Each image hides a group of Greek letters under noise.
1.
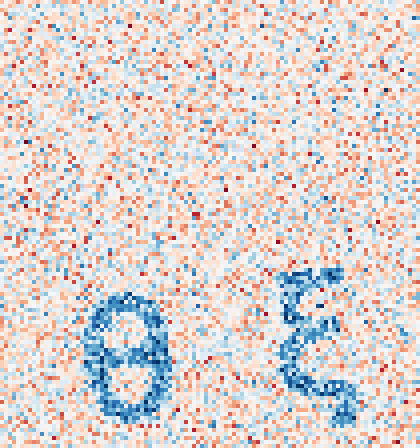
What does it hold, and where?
bottom left: theta; bottom right: xi
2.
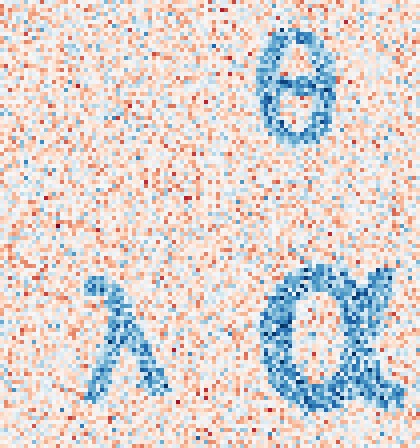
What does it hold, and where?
top right: theta; bottom left: lambda; bottom right: alpha
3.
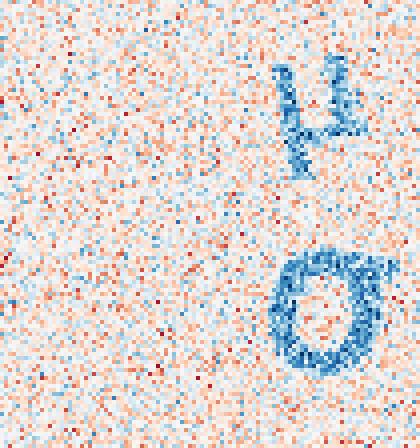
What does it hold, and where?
top right: mu; bottom right: sigma
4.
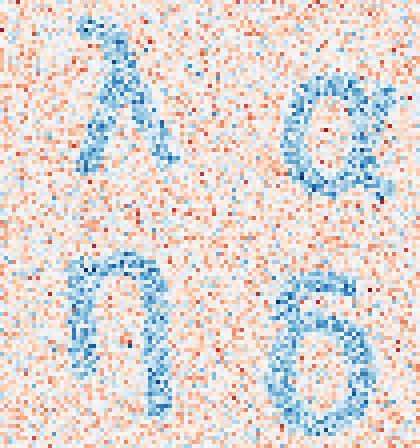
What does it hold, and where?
top left: lambda; top right: alpha; bottom left: eta; bottom right: delta
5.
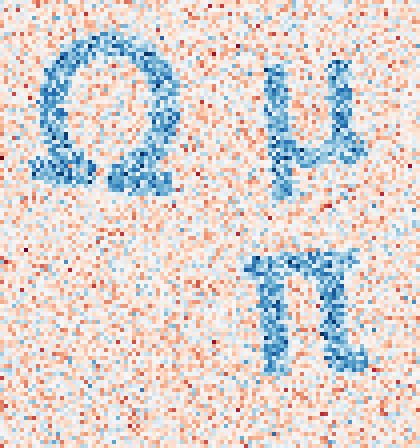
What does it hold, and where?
top left: omega; top right: mu; bottom right: pi
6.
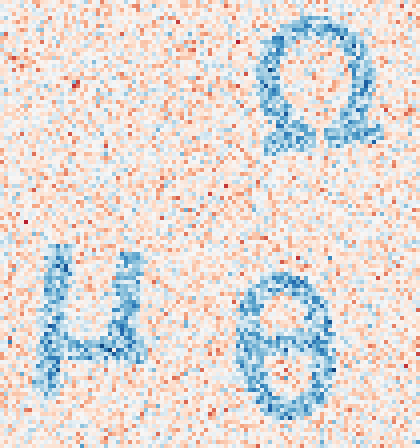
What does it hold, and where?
top right: omega; bottom left: mu; bottom right: theta
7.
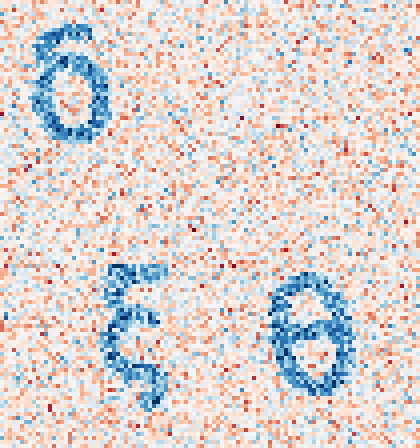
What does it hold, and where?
top left: delta; bottom left: xi; bottom right: theta
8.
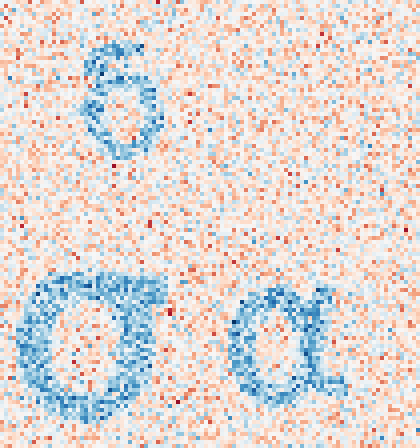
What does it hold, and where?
top left: delta; bottom left: sigma; bottom right: alpha
